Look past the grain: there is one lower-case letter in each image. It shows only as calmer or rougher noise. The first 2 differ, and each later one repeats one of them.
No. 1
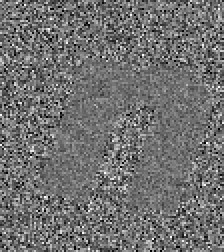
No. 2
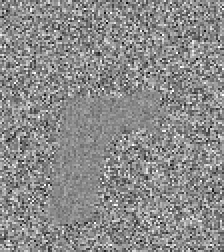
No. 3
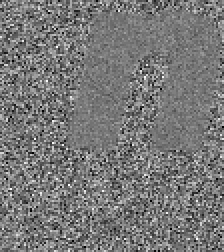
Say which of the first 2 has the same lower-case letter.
1
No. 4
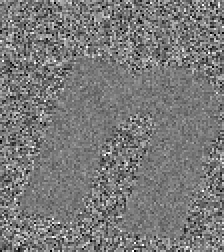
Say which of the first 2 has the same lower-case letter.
1
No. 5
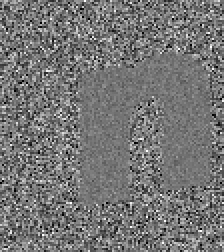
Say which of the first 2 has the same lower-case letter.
1
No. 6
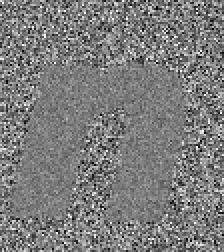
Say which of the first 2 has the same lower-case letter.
1
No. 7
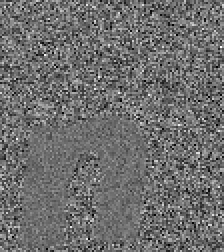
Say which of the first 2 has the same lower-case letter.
1
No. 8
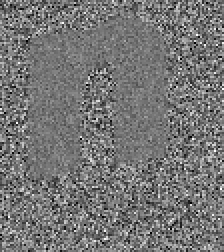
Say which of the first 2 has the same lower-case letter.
1
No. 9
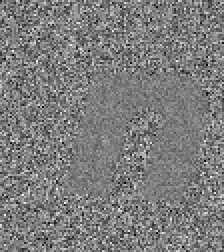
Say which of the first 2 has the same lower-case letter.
1
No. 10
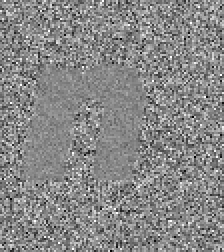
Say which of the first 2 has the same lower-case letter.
1
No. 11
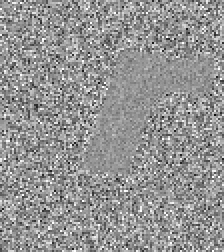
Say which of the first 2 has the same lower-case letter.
2
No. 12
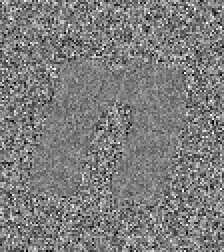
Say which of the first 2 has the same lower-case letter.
1
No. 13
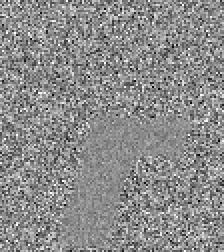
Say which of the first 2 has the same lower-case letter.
2
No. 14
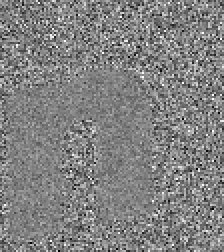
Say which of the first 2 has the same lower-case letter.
1
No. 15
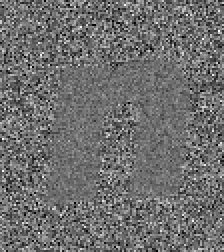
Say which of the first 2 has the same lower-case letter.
1
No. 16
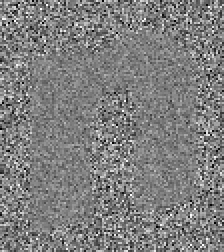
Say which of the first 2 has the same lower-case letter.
1
